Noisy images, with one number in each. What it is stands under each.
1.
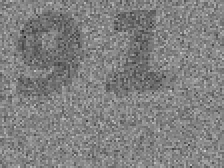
91
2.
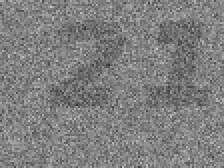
21
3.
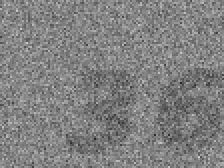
36
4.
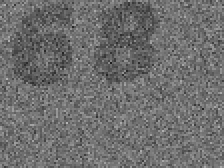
68
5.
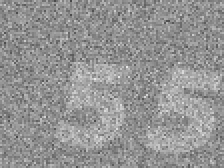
55
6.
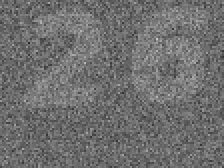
26
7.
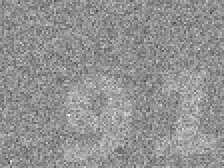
91
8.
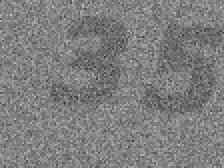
35
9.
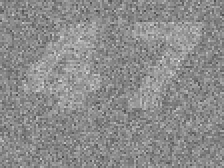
47
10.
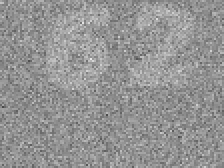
62
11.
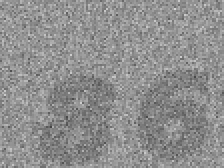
86
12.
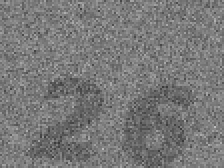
26
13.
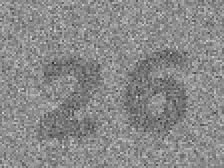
26
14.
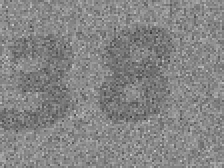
38
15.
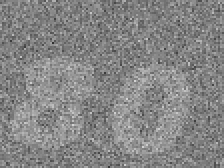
80
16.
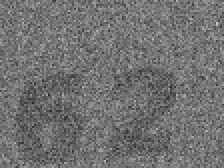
62
